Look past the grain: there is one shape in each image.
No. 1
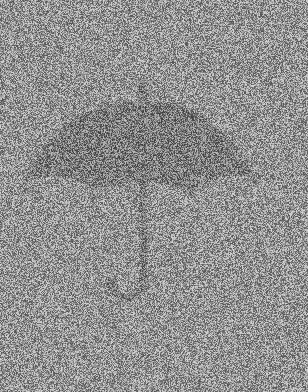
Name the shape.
umbrella
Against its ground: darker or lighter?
darker
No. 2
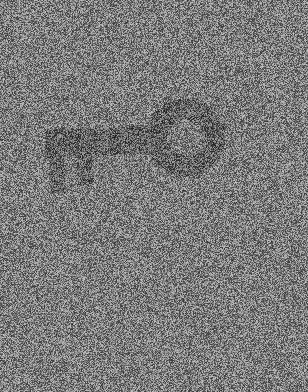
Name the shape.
key
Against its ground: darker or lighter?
darker
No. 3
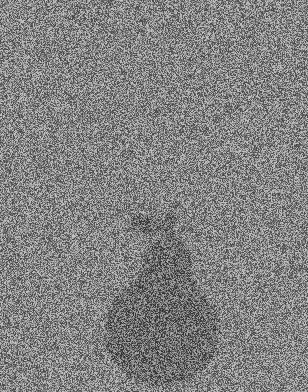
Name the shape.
pear
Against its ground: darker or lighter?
darker
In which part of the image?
bottom middle
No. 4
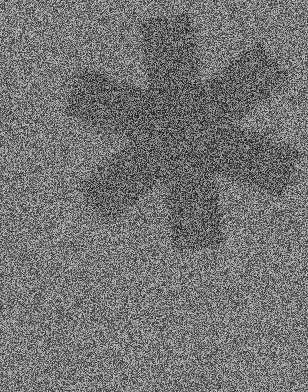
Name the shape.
asterisk
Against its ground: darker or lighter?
darker
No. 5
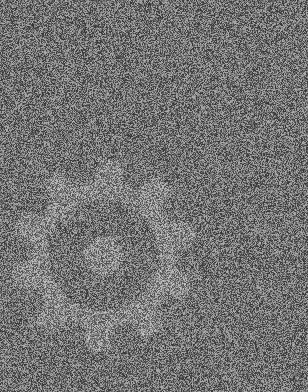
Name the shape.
gear
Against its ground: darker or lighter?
lighter
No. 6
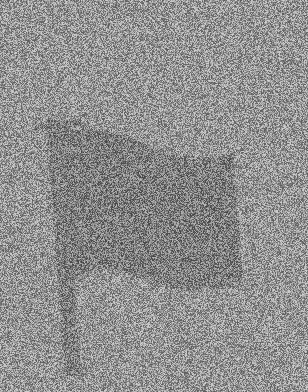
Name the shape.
flag
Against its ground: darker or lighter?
darker
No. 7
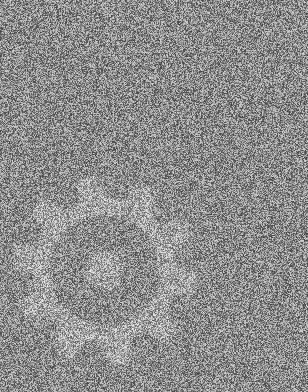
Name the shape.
gear
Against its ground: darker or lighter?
lighter
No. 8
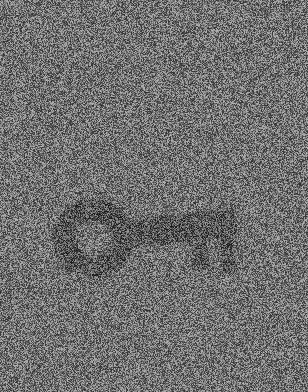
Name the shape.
key
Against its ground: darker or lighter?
darker
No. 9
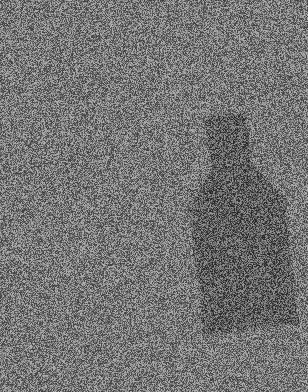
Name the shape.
bottle
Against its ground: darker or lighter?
darker
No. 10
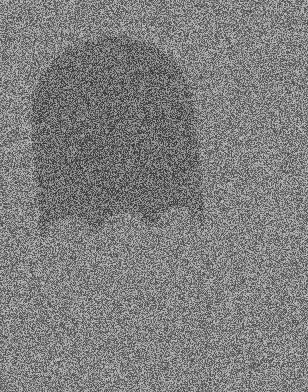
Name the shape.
ghost
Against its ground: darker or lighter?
darker
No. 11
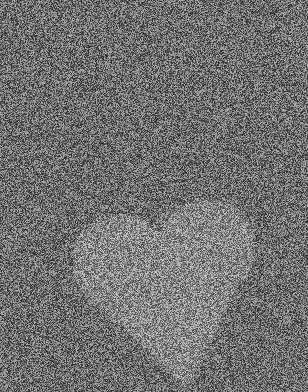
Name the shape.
heart
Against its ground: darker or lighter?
lighter
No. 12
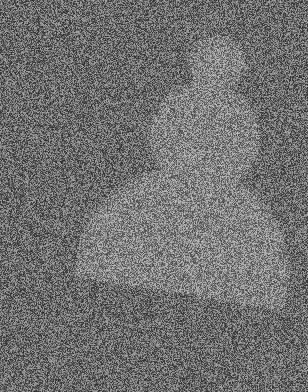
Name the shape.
chess pawn
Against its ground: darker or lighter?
lighter
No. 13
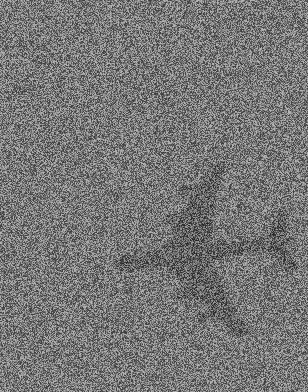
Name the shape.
airplane
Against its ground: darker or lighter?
darker
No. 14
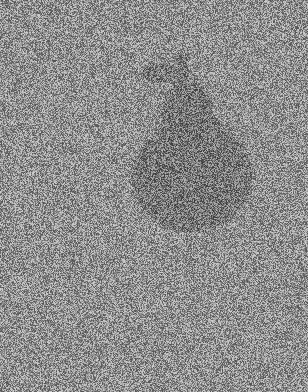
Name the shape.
pear
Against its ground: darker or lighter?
darker
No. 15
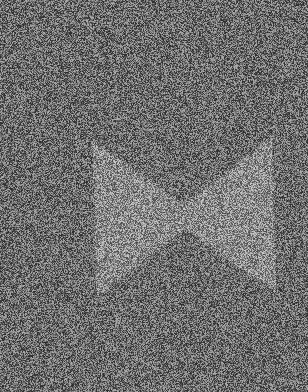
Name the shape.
bow tie
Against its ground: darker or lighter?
lighter
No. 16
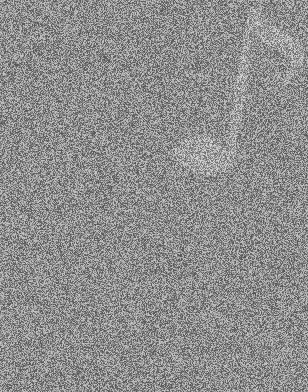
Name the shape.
musical note
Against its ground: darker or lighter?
lighter
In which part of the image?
top right
